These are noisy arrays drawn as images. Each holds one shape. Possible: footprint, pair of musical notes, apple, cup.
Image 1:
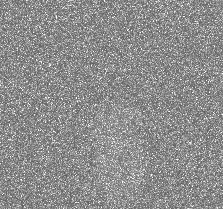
footprint
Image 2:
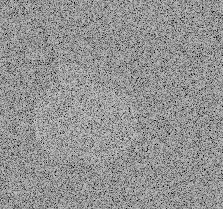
apple
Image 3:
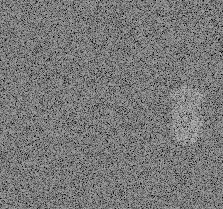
footprint
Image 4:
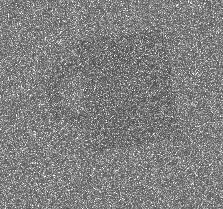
cup
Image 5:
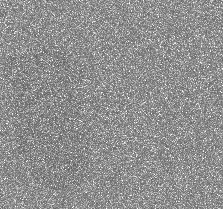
footprint
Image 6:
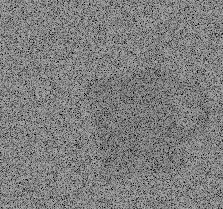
cup
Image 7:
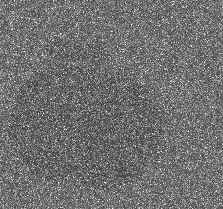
apple
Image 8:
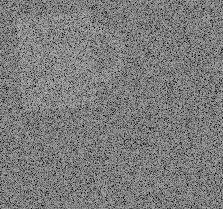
cup
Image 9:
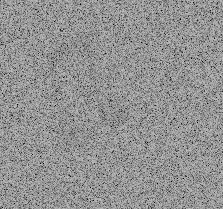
pair of musical notes
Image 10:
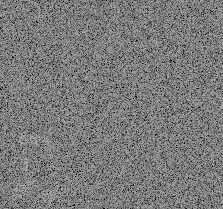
pair of musical notes
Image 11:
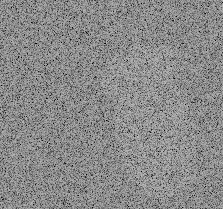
footprint
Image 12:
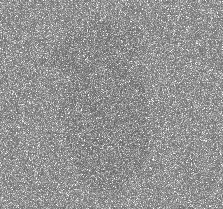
footprint
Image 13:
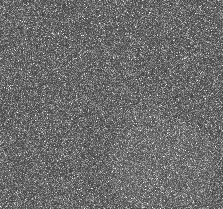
apple
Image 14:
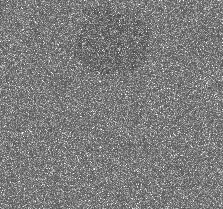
apple
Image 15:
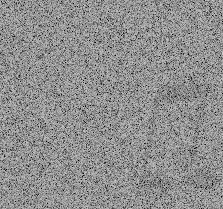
pair of musical notes
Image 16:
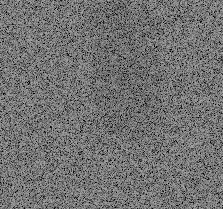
footprint
